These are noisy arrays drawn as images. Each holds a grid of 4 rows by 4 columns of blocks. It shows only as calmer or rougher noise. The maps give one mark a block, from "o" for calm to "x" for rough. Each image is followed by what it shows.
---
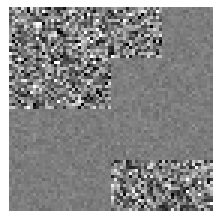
x x x o
x x o o
o o o o
o o x x
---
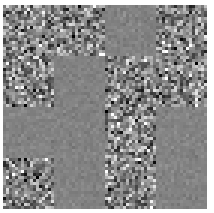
x x o x
x o x x
o o x o
x o x o
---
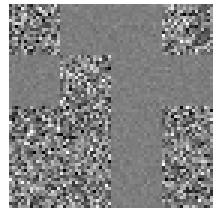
x o o x
o x o o
x x o x
x x o x
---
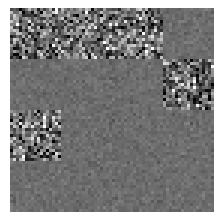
x x x o
o o o x
x o o o
o o o o
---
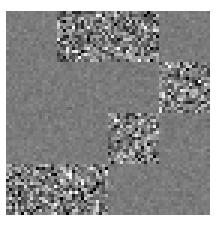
o x x o
o o o x
o o x o
x x o o
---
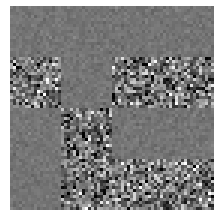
o o o o
x o x x
o x o o
o x x x
